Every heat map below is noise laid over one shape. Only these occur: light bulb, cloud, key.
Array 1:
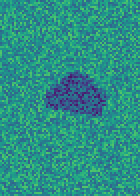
cloud
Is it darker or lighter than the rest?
darker
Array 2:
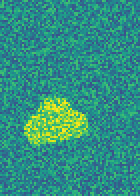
cloud
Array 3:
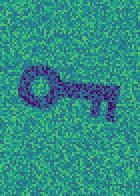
key
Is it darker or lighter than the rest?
darker
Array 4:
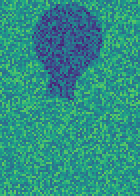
light bulb
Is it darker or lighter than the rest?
darker
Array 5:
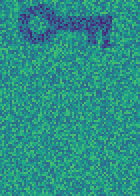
key
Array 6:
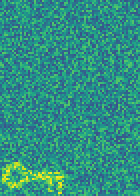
key
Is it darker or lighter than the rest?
lighter
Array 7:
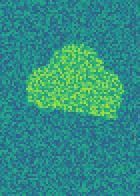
cloud
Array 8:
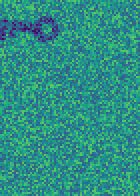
key
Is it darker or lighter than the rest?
darker
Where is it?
top left
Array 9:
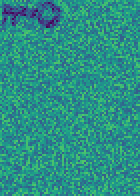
key
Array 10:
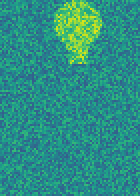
light bulb
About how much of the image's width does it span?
a third
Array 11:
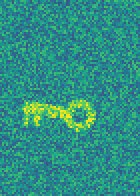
key
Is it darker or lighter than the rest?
lighter
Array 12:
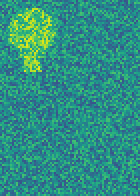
light bulb
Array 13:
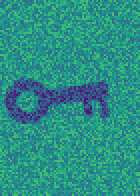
key
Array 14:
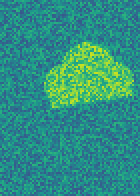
cloud
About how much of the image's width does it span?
two thirds
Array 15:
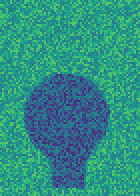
light bulb
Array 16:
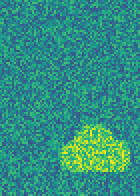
cloud
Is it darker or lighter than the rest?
lighter
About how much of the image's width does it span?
half
